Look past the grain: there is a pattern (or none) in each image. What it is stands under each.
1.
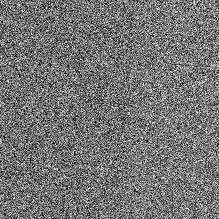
a sharp edge
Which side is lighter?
right
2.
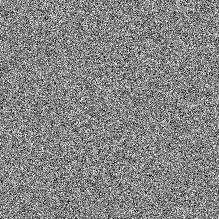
only noise
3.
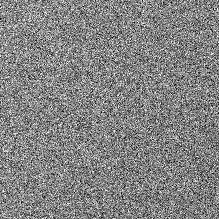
a smooth slope
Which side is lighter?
top left
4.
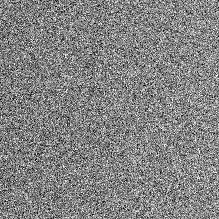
a smooth slope
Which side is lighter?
right
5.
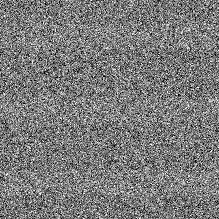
horizontal stripes
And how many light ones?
3
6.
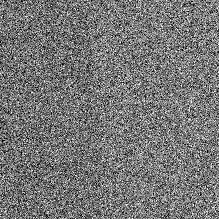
a sharp edge
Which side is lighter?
right
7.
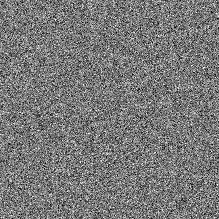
only noise
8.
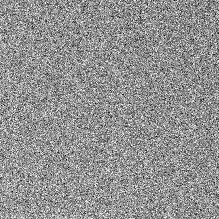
a smooth slope
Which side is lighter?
bottom left
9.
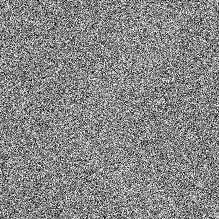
a wavy band
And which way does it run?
top to bottom
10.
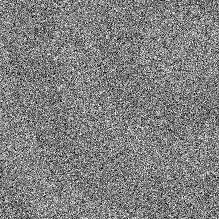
rings round one point
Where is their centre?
top right
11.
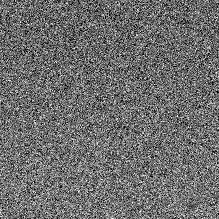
a smooth slope
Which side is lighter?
bottom
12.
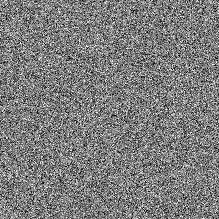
only noise
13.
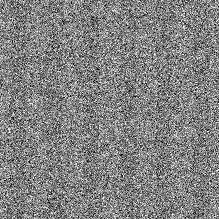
vertical stripes
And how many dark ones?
6
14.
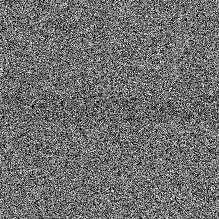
one horizontal stripe
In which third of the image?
middle
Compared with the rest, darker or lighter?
darker
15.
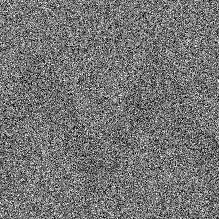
a wavy band
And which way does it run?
left to right
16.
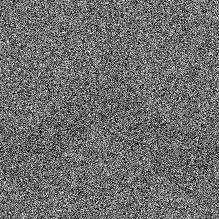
a wavy band
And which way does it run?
left to right
